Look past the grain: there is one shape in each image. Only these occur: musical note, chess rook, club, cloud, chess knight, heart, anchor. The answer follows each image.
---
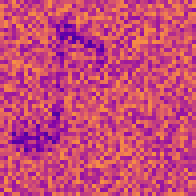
dark musical note
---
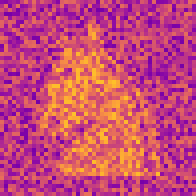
light chess knight
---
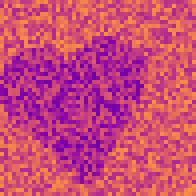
dark heart
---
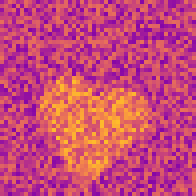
light heart
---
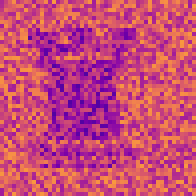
dark chess rook
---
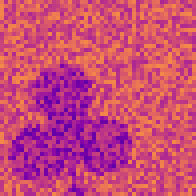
dark club
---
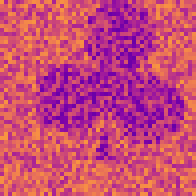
dark club
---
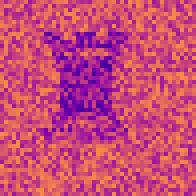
dark chess rook
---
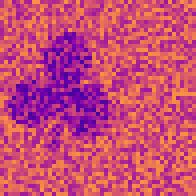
dark club
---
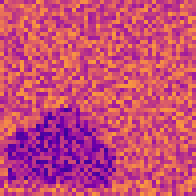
dark cloud
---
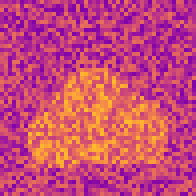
light cloud
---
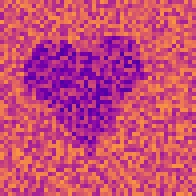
dark heart
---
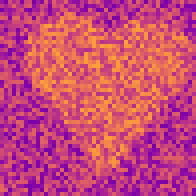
light heart
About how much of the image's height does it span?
nearly all
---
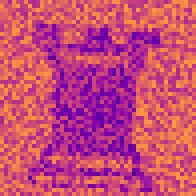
dark chess rook
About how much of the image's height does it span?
nearly all
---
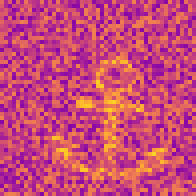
light anchor
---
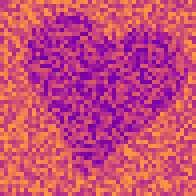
dark heart
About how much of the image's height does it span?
nearly all
